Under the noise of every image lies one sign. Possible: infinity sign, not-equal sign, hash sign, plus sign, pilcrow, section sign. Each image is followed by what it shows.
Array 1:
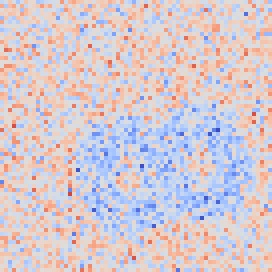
infinity sign
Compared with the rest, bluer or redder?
bluer
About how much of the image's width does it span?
two thirds
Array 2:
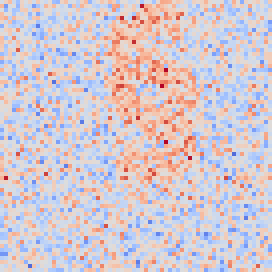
section sign
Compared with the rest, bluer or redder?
redder
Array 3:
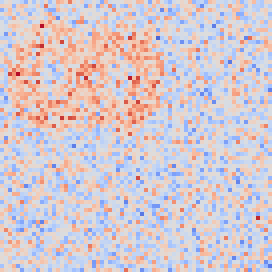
infinity sign
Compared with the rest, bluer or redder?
redder
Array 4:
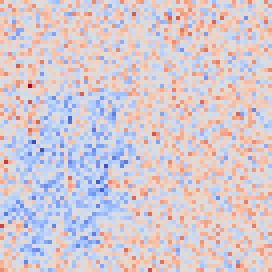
hash sign
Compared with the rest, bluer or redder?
bluer
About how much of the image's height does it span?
two thirds
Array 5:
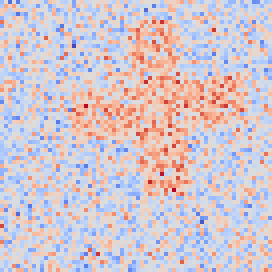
plus sign
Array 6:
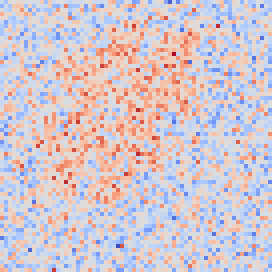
hash sign
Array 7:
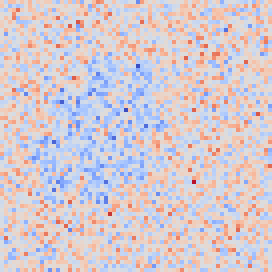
hash sign
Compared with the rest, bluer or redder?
bluer
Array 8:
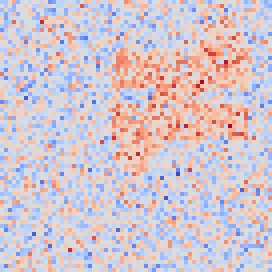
not-equal sign
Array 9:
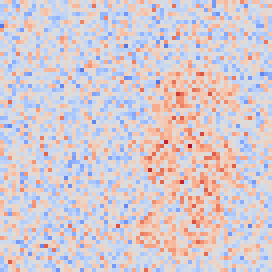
section sign
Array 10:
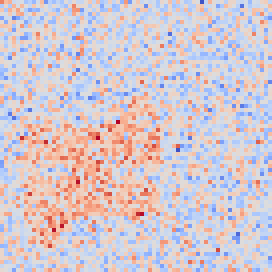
not-equal sign
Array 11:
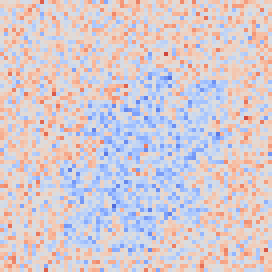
hash sign
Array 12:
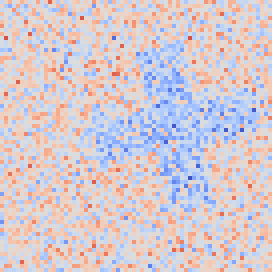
plus sign
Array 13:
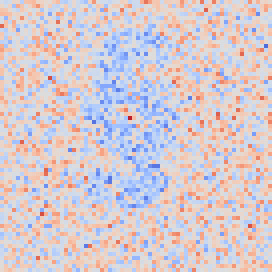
section sign
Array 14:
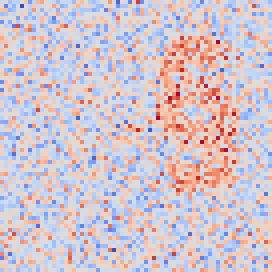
section sign
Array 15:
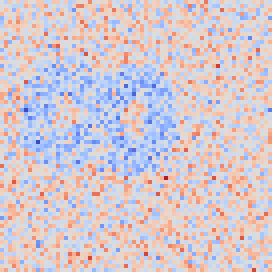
infinity sign
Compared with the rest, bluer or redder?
bluer
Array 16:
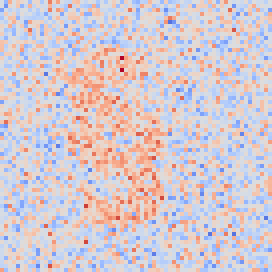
section sign
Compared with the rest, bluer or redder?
redder
